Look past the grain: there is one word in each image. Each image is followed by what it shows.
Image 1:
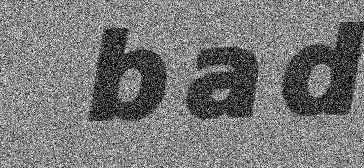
bad
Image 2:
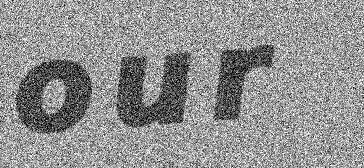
our
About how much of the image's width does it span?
two thirds
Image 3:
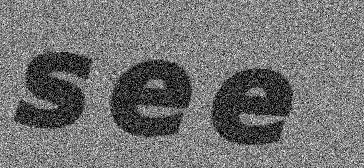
see
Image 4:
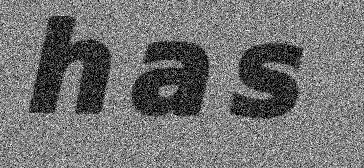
has
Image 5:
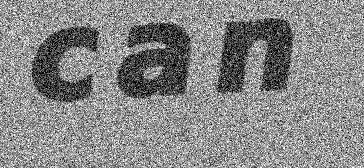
can
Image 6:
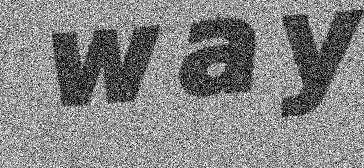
way
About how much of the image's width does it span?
nearly all
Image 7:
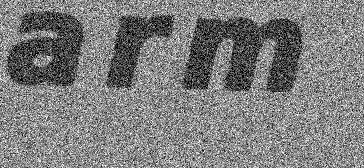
arm
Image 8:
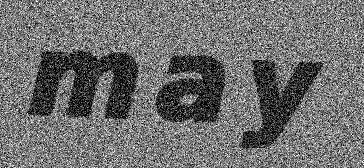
may
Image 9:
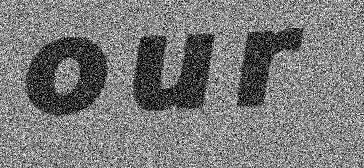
our
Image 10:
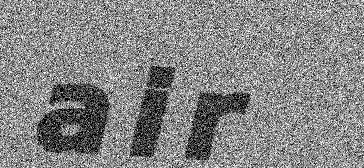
air
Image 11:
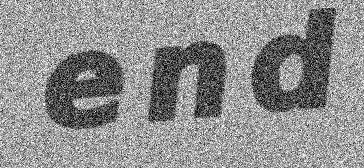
end
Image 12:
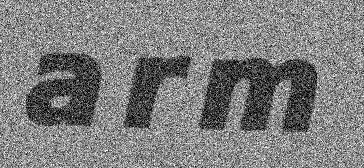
arm
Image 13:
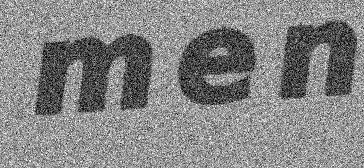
men
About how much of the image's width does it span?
nearly all
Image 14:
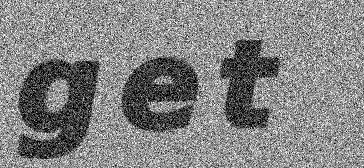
get
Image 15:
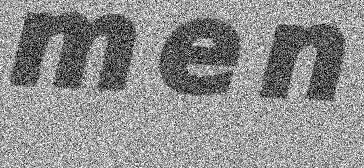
men
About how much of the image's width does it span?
nearly all
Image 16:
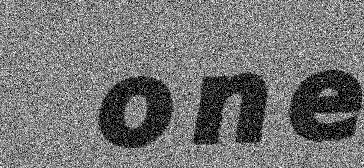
one
